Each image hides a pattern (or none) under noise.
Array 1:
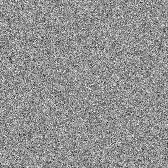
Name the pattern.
only noise
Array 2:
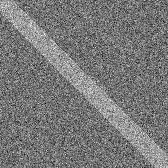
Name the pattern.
a diagonal band
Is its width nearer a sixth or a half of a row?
a sixth
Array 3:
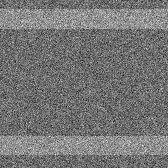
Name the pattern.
bands of rows
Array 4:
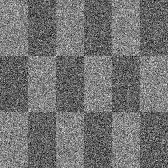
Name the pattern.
a checkerboard
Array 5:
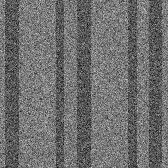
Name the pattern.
bands of columns
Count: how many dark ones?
5
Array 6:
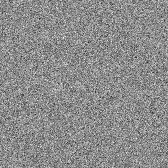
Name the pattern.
only noise
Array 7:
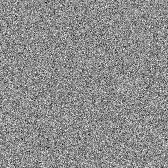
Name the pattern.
only noise
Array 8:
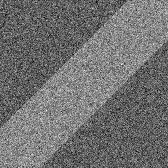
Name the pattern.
a diagonal band
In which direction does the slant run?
bottom left to top right
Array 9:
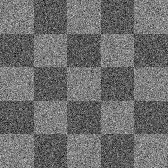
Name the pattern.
a checkerboard
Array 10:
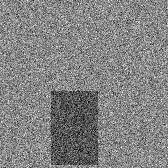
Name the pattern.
one block
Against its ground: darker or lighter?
darker
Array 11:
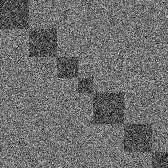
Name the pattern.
blocks along the diagonal
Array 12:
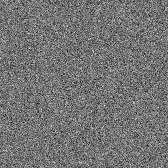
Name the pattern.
only noise
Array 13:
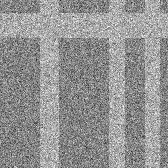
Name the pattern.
bands of rows crossing bands of columns
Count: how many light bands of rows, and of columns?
1 and 3
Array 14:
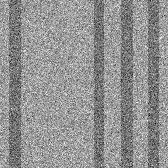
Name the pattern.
bands of columns
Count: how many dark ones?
4
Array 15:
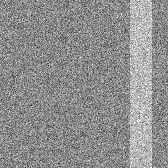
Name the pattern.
one band of columns
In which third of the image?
right
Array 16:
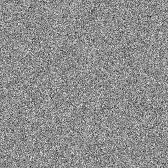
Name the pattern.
only noise
